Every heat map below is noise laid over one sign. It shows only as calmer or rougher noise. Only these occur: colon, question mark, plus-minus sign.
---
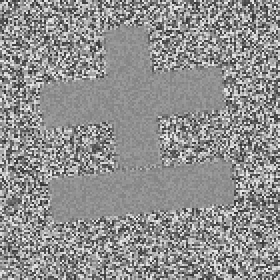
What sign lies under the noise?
plus-minus sign
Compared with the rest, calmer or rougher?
calmer
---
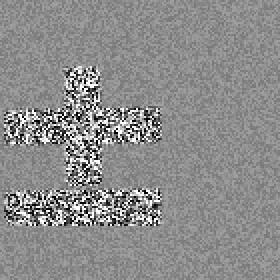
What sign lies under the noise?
plus-minus sign
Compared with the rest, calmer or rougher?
rougher
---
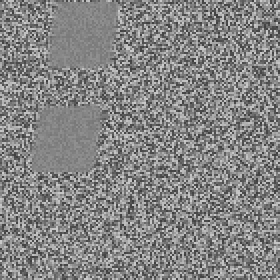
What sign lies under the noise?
colon
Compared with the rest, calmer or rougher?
calmer
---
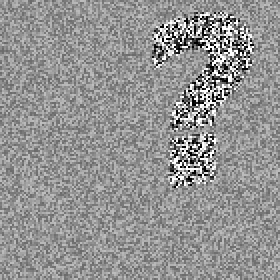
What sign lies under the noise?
question mark
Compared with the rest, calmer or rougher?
rougher
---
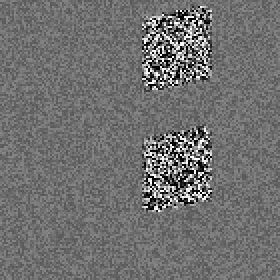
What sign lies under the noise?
colon
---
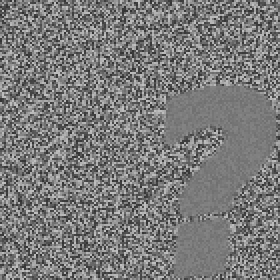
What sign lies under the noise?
question mark
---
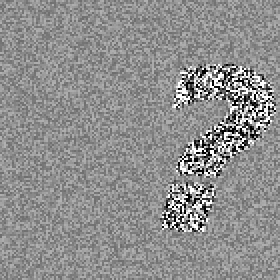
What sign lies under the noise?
question mark
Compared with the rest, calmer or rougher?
rougher
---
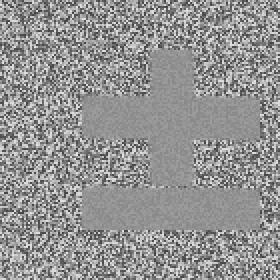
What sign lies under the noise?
plus-minus sign
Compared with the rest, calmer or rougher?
calmer
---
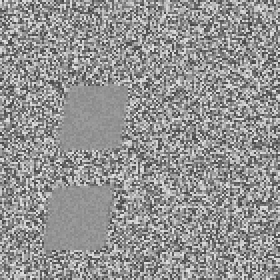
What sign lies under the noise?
colon
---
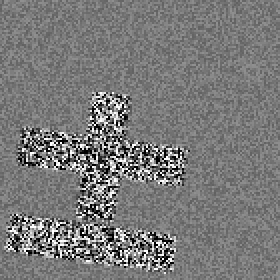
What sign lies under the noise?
plus-minus sign
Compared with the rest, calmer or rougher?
rougher
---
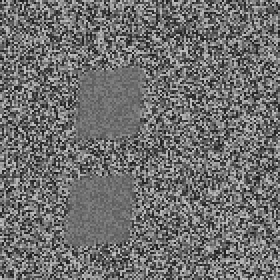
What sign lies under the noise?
colon
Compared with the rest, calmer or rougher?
calmer
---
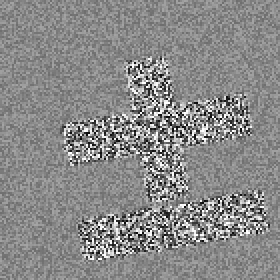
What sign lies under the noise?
plus-minus sign
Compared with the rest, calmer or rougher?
rougher
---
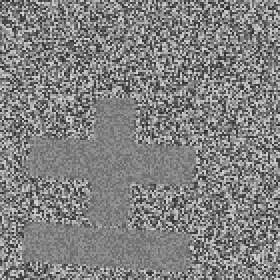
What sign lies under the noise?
plus-minus sign
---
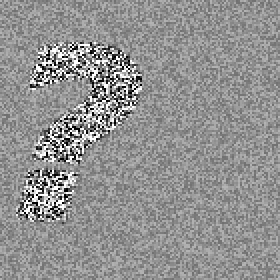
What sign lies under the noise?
question mark
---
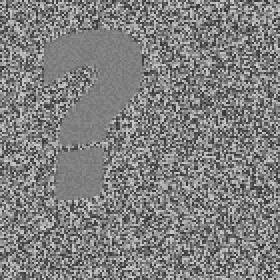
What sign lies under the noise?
question mark
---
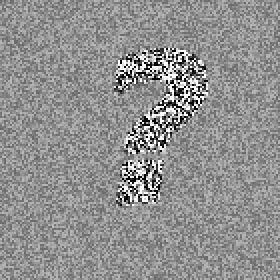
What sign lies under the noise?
question mark
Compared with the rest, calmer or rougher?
rougher
